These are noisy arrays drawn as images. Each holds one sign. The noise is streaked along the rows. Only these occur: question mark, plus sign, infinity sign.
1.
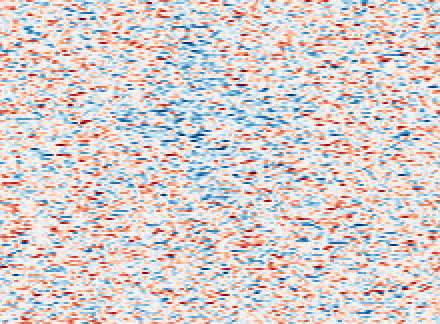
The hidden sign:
plus sign
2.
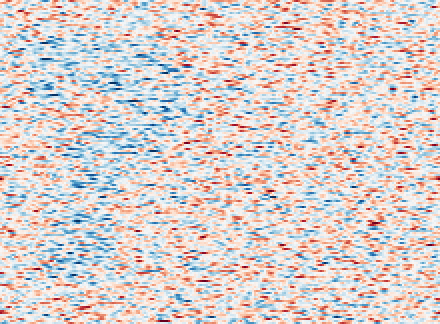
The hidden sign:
question mark
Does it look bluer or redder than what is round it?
bluer
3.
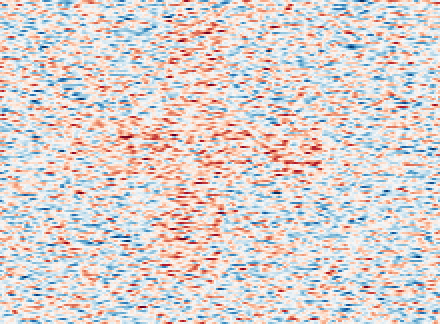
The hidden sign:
plus sign
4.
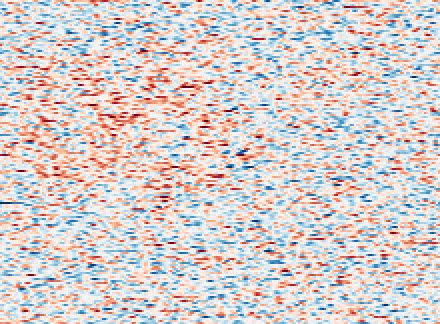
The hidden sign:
infinity sign
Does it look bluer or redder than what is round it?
redder
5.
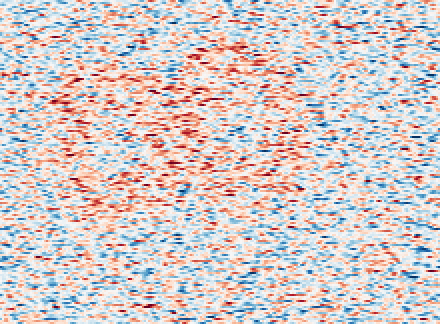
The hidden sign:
infinity sign
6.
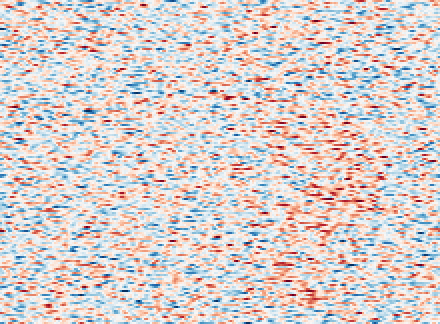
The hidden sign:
question mark
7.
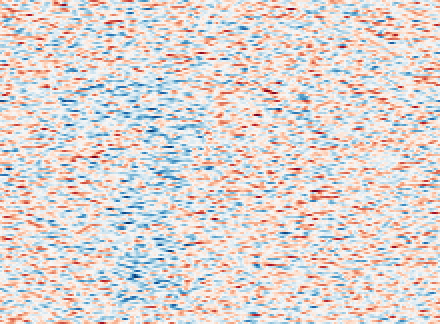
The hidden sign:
question mark
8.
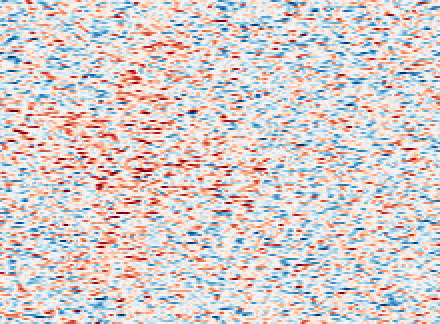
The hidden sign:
plus sign
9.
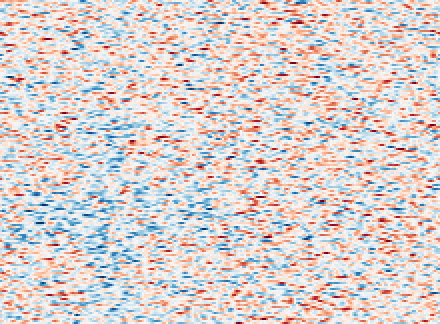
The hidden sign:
plus sign
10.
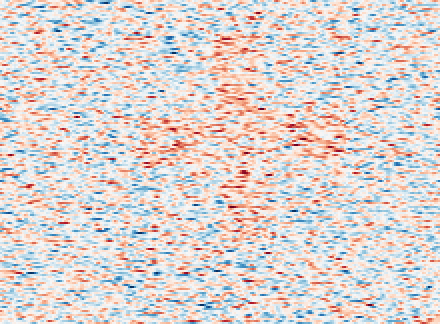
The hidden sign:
plus sign
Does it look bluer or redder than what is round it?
redder
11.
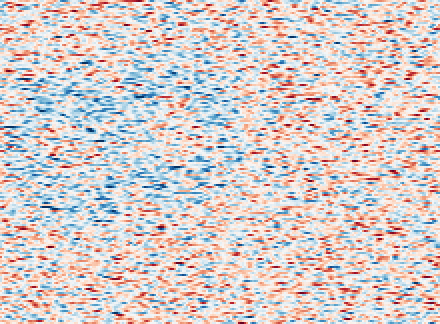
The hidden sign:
infinity sign
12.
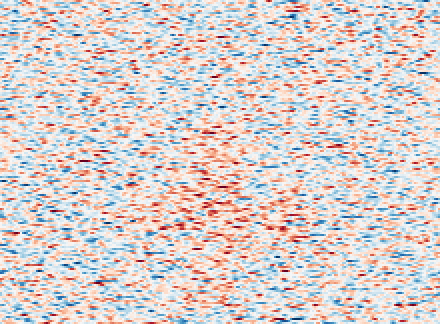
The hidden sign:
plus sign
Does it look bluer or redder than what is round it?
redder
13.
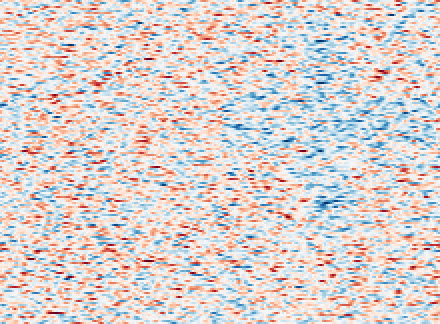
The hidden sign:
plus sign
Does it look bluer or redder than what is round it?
bluer
